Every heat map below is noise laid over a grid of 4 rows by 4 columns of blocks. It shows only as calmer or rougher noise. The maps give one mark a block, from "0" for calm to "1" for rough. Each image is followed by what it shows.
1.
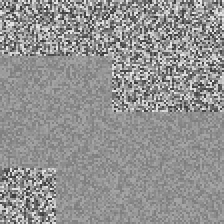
1 1 1 1
0 0 1 1
0 0 0 0
1 0 0 0
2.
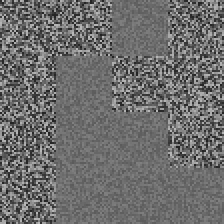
1 1 0 1
1 0 1 1
1 0 0 1
1 0 0 0
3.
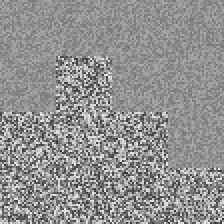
0 0 0 0
0 1 0 0
1 1 1 0
1 1 1 1
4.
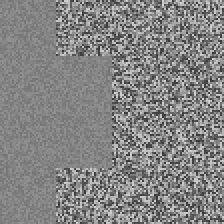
0 1 1 1
0 0 1 1
0 0 1 1
0 1 1 1
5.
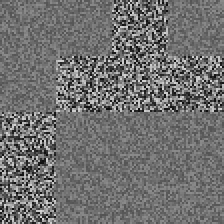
0 0 1 0
0 1 1 1
1 0 0 0
1 0 0 0
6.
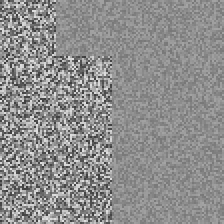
1 0 0 0
1 1 0 0
1 1 0 0
1 1 0 0
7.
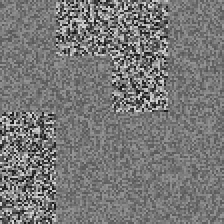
0 1 1 0
0 0 1 0
1 0 0 0
1 0 0 0
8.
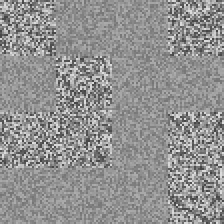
1 0 0 1
0 1 0 0
1 1 0 1
0 0 0 1
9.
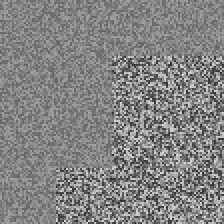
0 0 0 0
0 0 1 1
0 0 1 1
0 1 1 1
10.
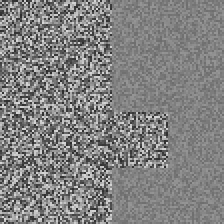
1 1 0 0
1 1 0 0
1 1 1 0
1 1 0 0
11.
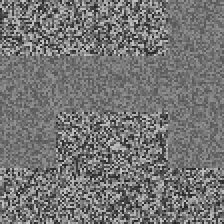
1 1 1 0
0 0 0 0
0 1 1 0
1 1 1 1
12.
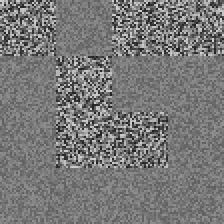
1 0 1 1
0 1 0 0
0 1 1 0
0 0 0 0
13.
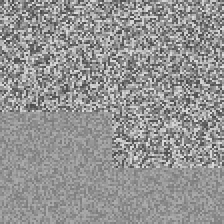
1 1 1 1
1 1 1 1
0 0 1 1
0 0 0 0
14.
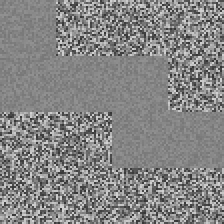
0 1 1 1
0 0 0 1
1 1 0 0
1 1 1 1
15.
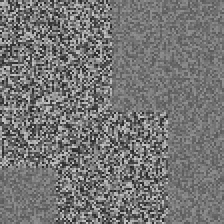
1 1 0 0
1 1 0 0
1 1 1 0
0 1 1 0
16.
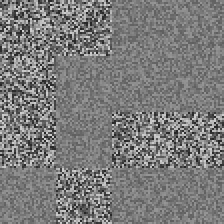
1 1 0 0
1 0 0 0
1 0 1 1
0 1 0 0
